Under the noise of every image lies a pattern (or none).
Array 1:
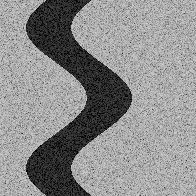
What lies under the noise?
a wavy band
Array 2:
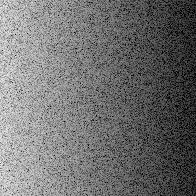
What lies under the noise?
a smooth slope
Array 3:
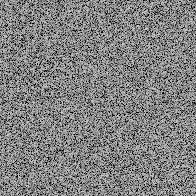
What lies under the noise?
only noise
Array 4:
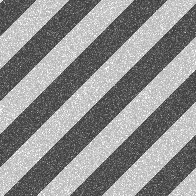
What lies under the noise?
diagonal stripes
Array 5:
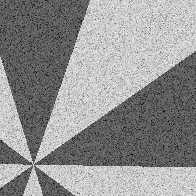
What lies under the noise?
spokes from one point
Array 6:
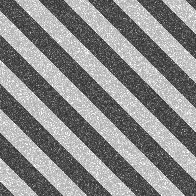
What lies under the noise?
diagonal stripes
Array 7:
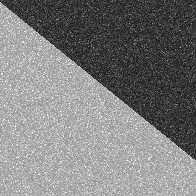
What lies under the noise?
a sharp edge
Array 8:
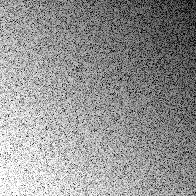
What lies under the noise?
a smooth slope
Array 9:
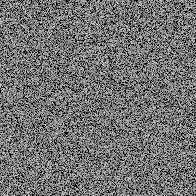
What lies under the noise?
only noise
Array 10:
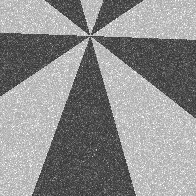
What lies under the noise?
spokes from one point
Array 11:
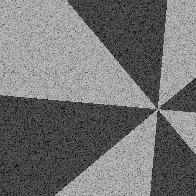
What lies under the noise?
spokes from one point
